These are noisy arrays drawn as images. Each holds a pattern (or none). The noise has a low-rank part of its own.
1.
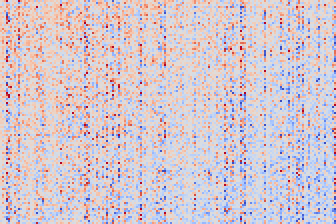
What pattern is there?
a smooth slope
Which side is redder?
top left
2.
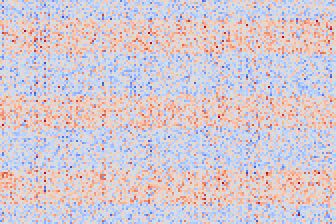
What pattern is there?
horizontal stripes
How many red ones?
3
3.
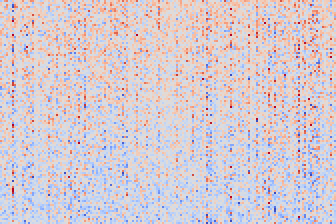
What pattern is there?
a smooth slope
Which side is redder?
top
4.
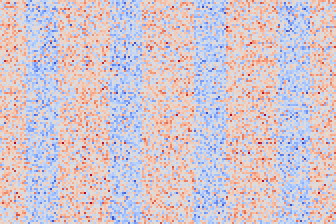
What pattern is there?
vertical stripes
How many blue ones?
4
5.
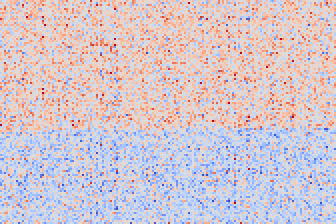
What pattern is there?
a sharp edge
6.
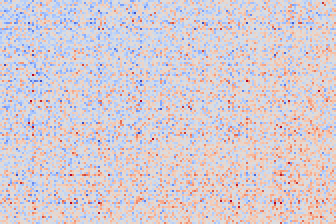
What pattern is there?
a smooth slope
